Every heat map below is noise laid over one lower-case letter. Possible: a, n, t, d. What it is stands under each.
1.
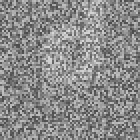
d
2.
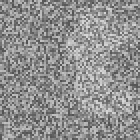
t
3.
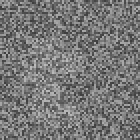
t
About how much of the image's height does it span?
two thirds
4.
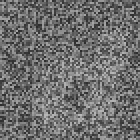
d
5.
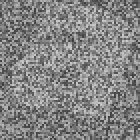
a
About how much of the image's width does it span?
nearly all
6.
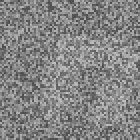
n
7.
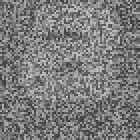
a
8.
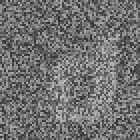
d
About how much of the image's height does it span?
two thirds
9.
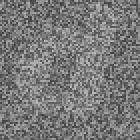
d
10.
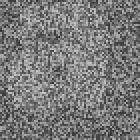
a
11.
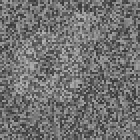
d
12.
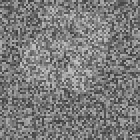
a
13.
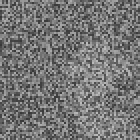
t
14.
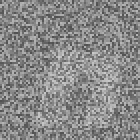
n
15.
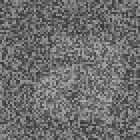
a
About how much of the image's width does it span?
two thirds
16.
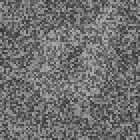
d
